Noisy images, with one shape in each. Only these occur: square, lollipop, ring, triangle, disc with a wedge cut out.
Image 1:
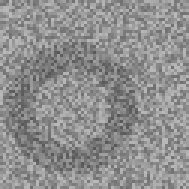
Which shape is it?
ring
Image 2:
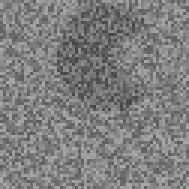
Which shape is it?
disc with a wedge cut out
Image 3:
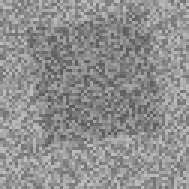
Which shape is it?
square
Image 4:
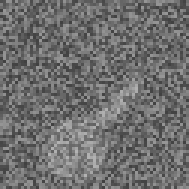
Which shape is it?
lollipop
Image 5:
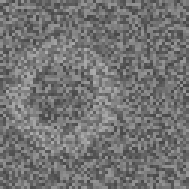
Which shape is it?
ring
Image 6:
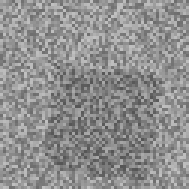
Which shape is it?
square
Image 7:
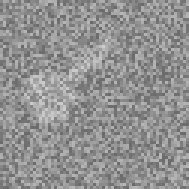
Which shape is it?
lollipop
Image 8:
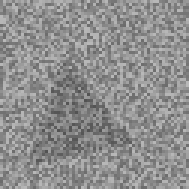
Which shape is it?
triangle
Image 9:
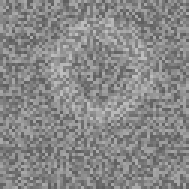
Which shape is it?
ring
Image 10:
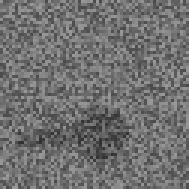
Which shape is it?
lollipop
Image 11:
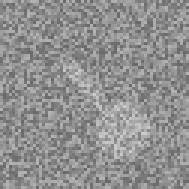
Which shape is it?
lollipop
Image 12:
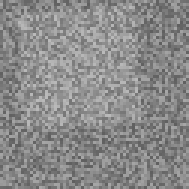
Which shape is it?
square
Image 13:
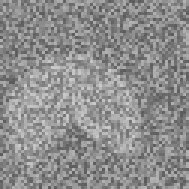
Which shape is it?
disc with a wedge cut out
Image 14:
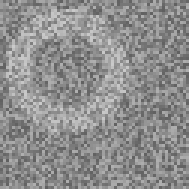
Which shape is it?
ring
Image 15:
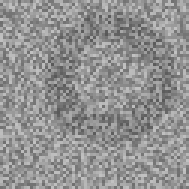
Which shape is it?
ring
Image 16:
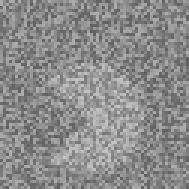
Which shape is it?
disc with a wedge cut out
